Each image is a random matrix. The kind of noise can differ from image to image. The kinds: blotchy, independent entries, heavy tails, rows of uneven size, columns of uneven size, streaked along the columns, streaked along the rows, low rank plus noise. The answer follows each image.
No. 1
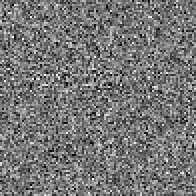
low rank plus noise
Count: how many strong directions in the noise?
one
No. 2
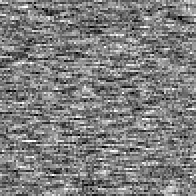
streaked along the rows
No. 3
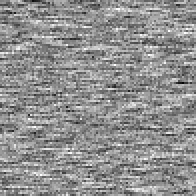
streaked along the rows
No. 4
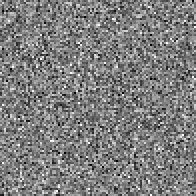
independent entries
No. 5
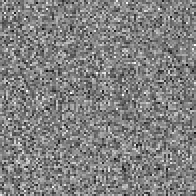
low rank plus noise
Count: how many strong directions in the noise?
two
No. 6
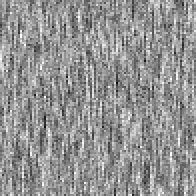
streaked along the columns
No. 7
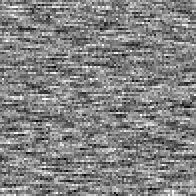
streaked along the rows
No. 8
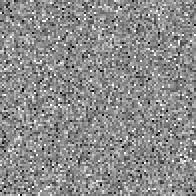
heavy tails
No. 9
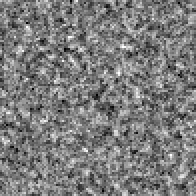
blotchy
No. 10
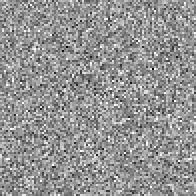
independent entries
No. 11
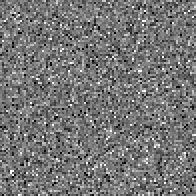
heavy tails
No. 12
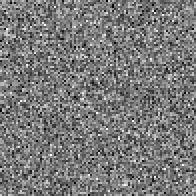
independent entries
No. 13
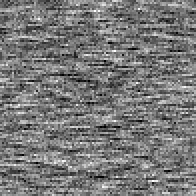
streaked along the rows
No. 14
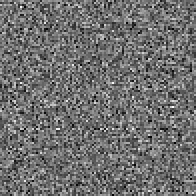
low rank plus noise
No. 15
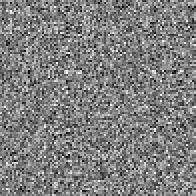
low rank plus noise
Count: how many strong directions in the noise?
one
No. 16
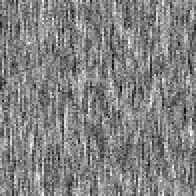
streaked along the columns
